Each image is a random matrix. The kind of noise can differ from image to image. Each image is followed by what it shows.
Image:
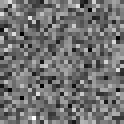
independent entries
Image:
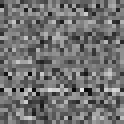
rows of uneven size
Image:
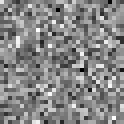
independent entries
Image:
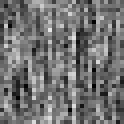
streaked along the columns
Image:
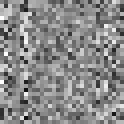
columns of uneven size
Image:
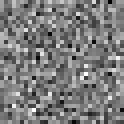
independent entries
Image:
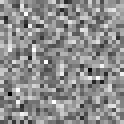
independent entries
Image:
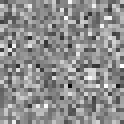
low rank plus noise
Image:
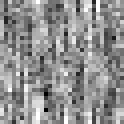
streaked along the columns
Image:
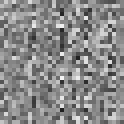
columns of uneven size
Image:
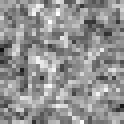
blotchy
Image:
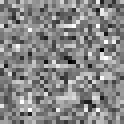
low rank plus noise
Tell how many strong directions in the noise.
one
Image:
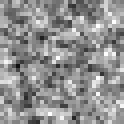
blotchy
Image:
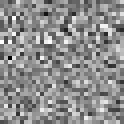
low rank plus noise
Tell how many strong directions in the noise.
three or four
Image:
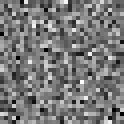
independent entries
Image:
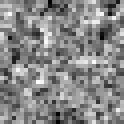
blotchy
